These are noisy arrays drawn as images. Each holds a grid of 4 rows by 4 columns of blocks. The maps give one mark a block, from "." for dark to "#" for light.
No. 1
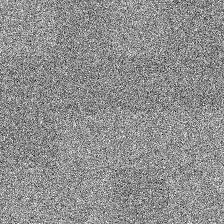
# . # .
. . . .
. # # #
# # . #
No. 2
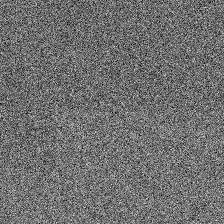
. . . .
. . . .
. # # #
# # # #
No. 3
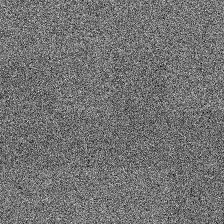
# # # #
. # . #
. . . .
# # # .
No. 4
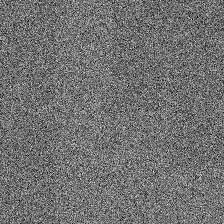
. # . .
. # . .
. # # .
. # # #
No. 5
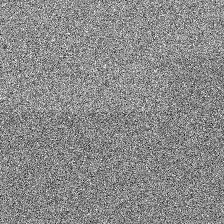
# # # #
# # # .
. . . .
. . . .
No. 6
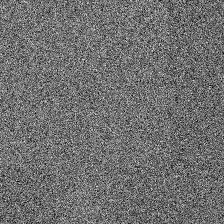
# # # .
# # # .
# # # .
. # . .
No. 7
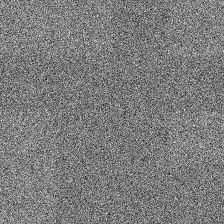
# # . #
. . . .
# . . #
# . . .
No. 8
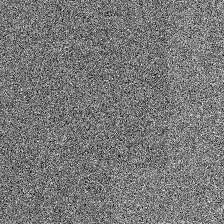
. . . #
. . . #
. . . #
. . # #
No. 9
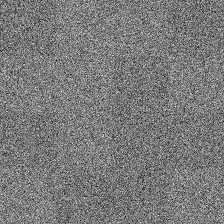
. # # .
# # . #
. # . .
# . . #
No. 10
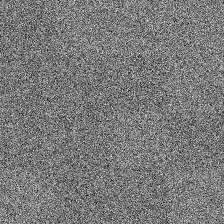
. # # #
. . . #
. . # .
# . . #
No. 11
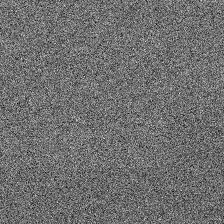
# # # #
# # # #
# # # .
. . . .
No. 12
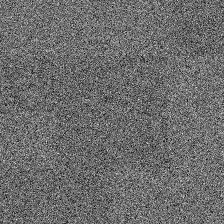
# # # .
. . . #
# . . #
. . # #
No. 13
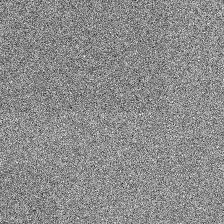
. . . #
. . . #
# # # #
. # # #
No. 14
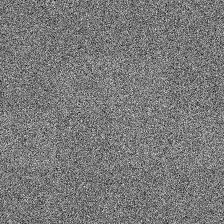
. . . .
. # # .
# . # #
. . . .
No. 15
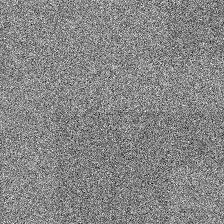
# # # .
# # # #
# . . .
# . . #
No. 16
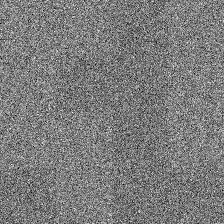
# # . #
# . . #
# # . #
. # . .
